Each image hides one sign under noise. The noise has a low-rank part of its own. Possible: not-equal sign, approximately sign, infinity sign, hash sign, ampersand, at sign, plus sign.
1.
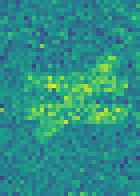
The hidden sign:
not-equal sign
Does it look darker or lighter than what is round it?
lighter
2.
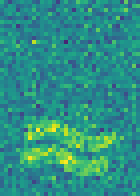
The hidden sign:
approximately sign
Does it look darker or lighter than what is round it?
lighter
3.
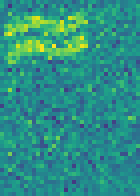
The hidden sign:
approximately sign
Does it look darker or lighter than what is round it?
lighter
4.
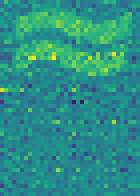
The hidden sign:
approximately sign
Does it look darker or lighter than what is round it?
lighter
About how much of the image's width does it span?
nearly all
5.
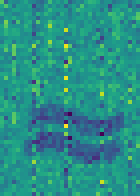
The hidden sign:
approximately sign
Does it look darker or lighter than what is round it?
darker
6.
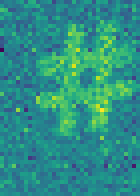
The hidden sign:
hash sign
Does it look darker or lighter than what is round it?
lighter
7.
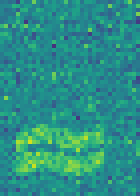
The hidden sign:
approximately sign
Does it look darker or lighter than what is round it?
lighter
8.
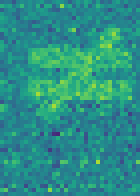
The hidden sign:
not-equal sign
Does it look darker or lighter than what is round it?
lighter
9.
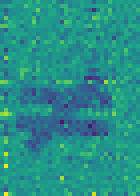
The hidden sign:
not-equal sign
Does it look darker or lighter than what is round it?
darker
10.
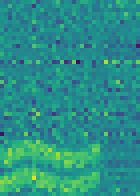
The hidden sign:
approximately sign
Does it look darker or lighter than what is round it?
lighter
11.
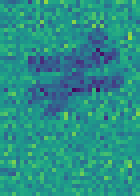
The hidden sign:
not-equal sign
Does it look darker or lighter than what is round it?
darker
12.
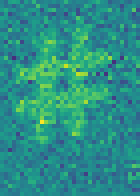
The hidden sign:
hash sign
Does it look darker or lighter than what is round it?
lighter
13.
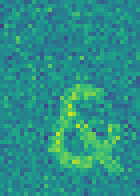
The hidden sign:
ampersand
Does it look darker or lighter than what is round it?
lighter
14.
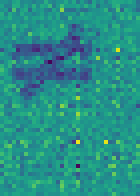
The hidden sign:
not-equal sign
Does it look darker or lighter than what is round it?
darker
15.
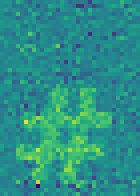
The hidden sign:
hash sign
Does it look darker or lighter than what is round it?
lighter
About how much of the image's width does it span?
two thirds
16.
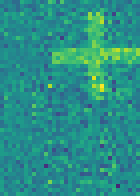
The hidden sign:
plus sign
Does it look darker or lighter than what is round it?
lighter
